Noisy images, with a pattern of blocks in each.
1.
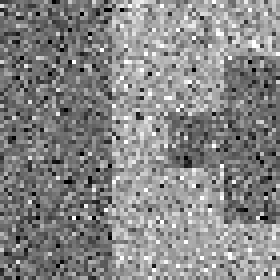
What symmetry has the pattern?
top and bottom mirror each other
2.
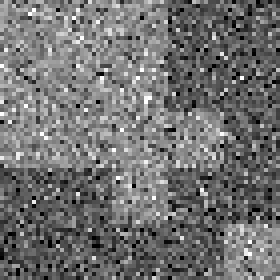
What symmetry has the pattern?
mirrored about the diagonal from the top left
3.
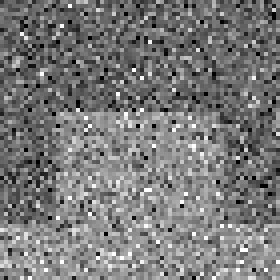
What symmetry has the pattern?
left and right mirror each other
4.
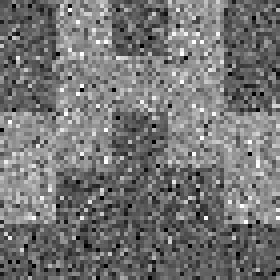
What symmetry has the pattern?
left and right mirror each other
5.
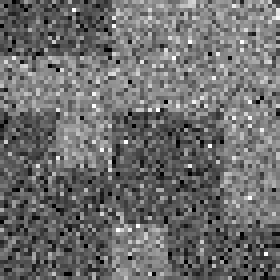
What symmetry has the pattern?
no symmetry
